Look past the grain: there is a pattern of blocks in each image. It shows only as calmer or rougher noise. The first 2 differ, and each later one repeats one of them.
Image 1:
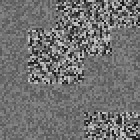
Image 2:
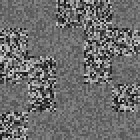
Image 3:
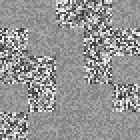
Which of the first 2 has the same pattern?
2
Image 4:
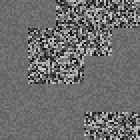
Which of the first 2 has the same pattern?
1
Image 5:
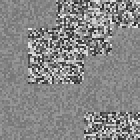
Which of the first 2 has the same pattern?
1
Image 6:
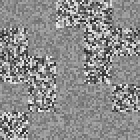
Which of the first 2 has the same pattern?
2
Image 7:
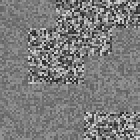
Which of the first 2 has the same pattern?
1
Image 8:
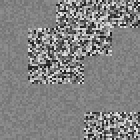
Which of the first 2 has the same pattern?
1
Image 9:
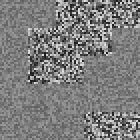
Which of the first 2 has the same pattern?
1
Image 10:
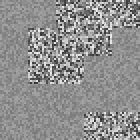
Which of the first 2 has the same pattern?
1
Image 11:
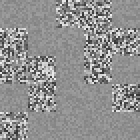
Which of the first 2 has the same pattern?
2
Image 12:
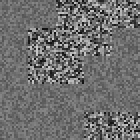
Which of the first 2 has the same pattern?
1
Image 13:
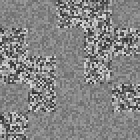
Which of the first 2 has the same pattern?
2
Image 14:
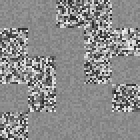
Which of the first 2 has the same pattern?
2
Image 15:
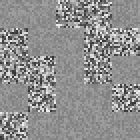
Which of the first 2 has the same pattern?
2
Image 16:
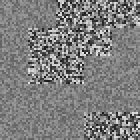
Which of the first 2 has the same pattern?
1
